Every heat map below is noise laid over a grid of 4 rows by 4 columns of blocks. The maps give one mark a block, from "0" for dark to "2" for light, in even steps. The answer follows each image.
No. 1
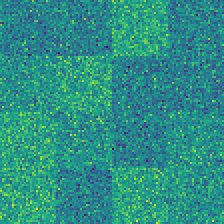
0020
1200
2101
2021
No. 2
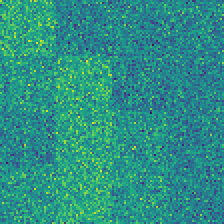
2000
1200
0210
1210
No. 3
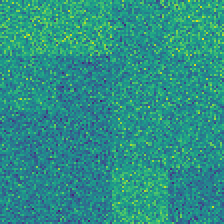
2212
1011
0011
0020
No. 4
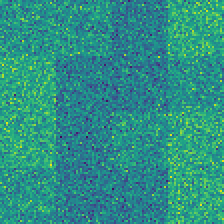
1102
2001
2012
1002
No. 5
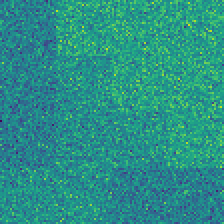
0222
0122
0112
1100
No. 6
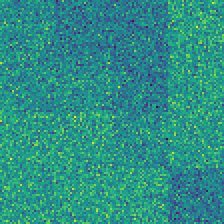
1002
1102
2212
2220
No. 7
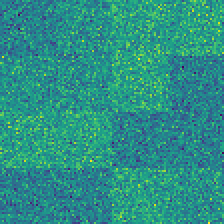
0122
1120
2200
0021
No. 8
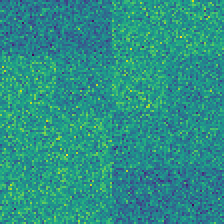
0022
2121
2211
2200
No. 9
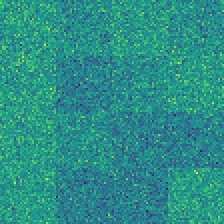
2121
2012
2100
2002
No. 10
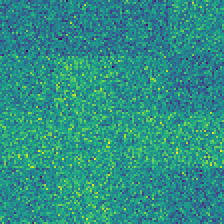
0001
1210
2222
1210
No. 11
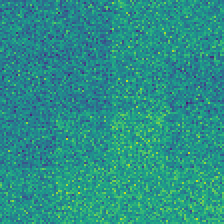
0011
0010
0121
1222
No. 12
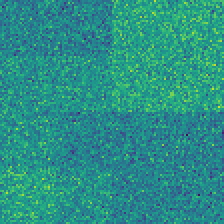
0022
1122
1000
2100
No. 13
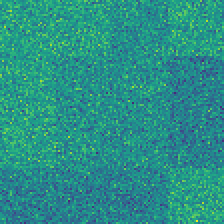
2212
2110
2110
0002
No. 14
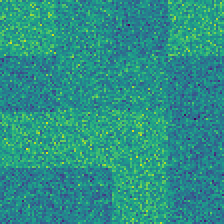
2102
0110
2220
0020
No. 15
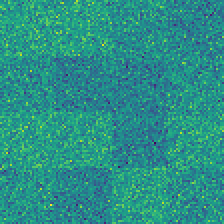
2210
1001
2202
1021
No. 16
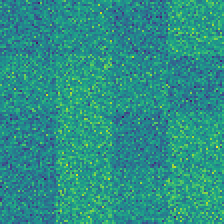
0102
1210
0202
0212
